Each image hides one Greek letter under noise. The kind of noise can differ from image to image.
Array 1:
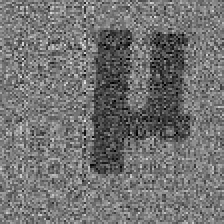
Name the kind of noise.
low rank plus noise
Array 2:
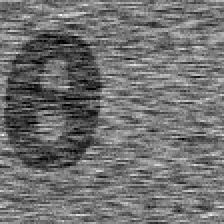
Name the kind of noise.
streaked along the rows
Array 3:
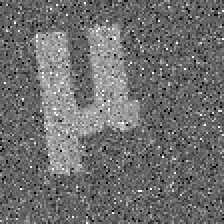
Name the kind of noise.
heavy tails
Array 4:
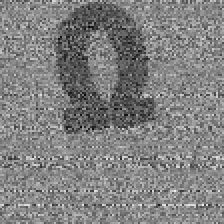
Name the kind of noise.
rows of uneven size
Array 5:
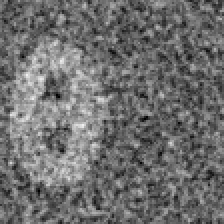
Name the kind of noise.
blotchy
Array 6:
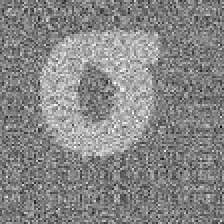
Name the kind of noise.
low rank plus noise
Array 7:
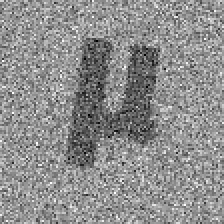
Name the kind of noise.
independent entries
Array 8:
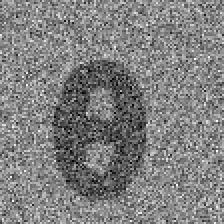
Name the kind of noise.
independent entries
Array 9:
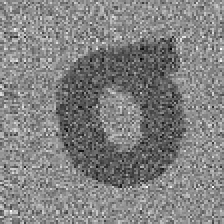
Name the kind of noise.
low rank plus noise
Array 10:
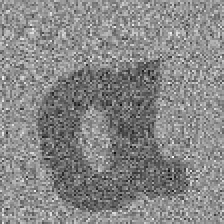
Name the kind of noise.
low rank plus noise
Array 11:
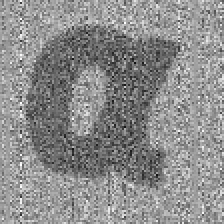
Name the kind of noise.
columns of uneven size
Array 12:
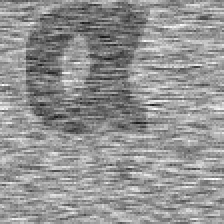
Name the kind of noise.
streaked along the rows
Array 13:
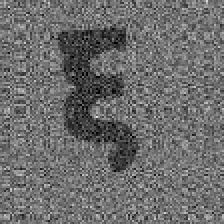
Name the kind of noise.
low rank plus noise
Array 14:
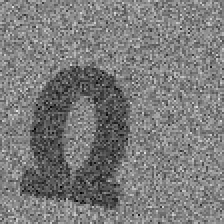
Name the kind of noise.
independent entries
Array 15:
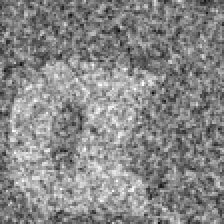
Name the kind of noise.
blotchy
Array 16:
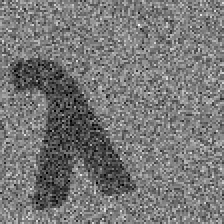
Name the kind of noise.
independent entries
